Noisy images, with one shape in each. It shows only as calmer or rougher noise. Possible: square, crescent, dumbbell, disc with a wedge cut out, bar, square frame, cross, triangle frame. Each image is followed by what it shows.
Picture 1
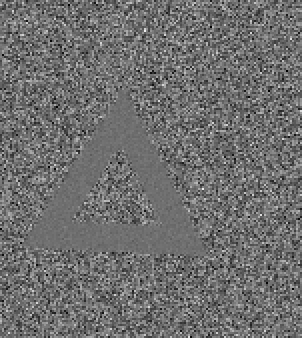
triangle frame
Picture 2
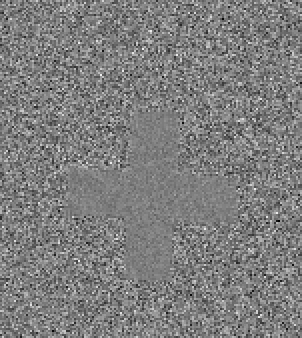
cross
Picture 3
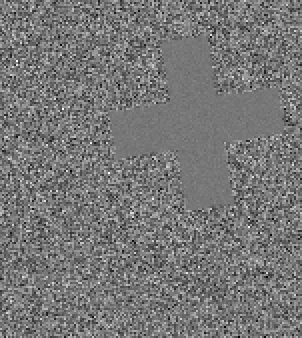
cross
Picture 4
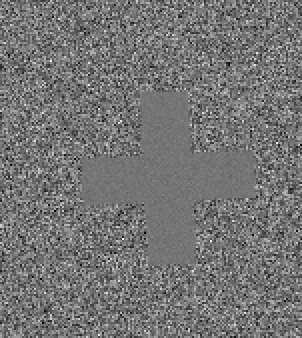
cross
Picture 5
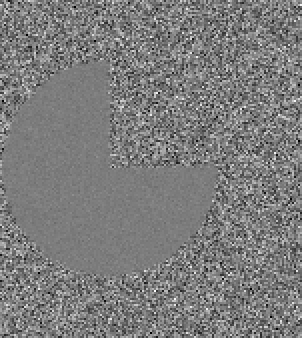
disc with a wedge cut out
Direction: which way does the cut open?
up and right
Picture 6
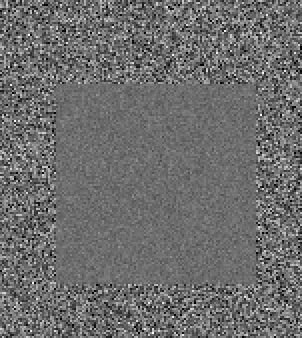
square
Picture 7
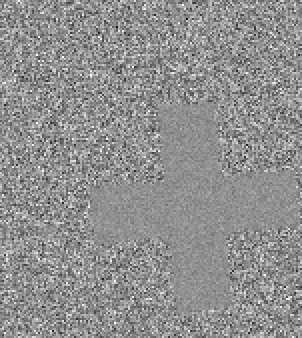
cross
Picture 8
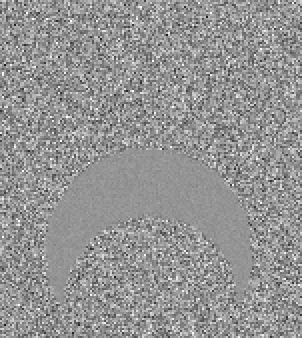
crescent
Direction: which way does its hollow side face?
down
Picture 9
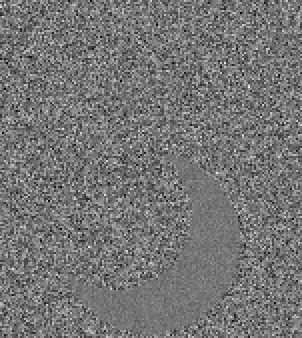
crescent
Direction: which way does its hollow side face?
up and left
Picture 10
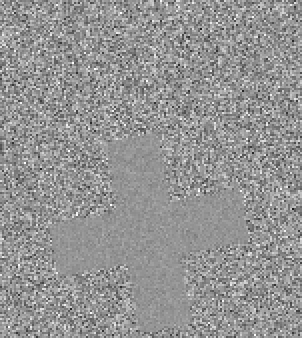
cross
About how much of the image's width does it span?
two thirds
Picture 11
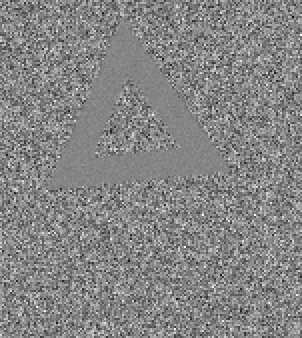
triangle frame
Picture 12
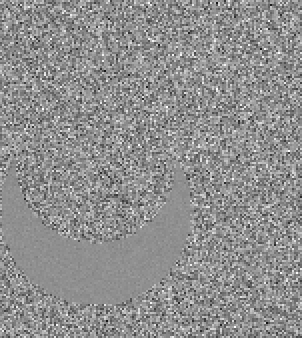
crescent
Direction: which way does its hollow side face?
up
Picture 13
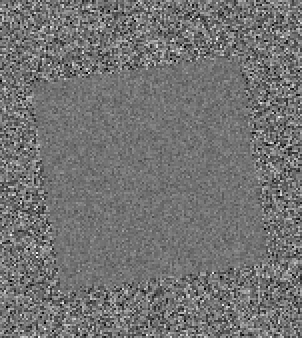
square
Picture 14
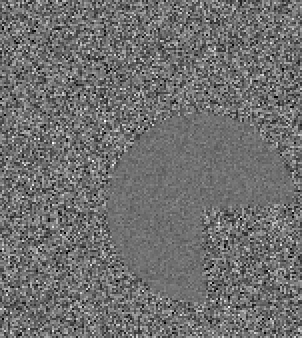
disc with a wedge cut out
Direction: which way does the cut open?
down and right
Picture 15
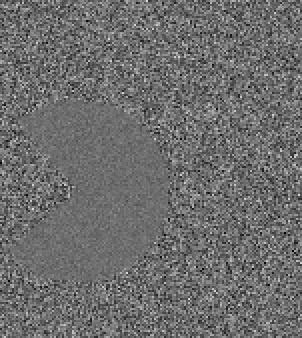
disc with a wedge cut out
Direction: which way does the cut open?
left
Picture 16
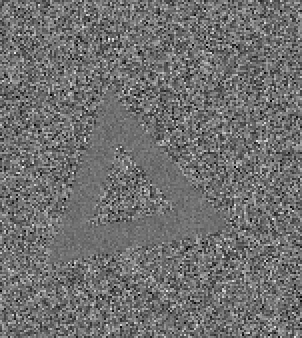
triangle frame
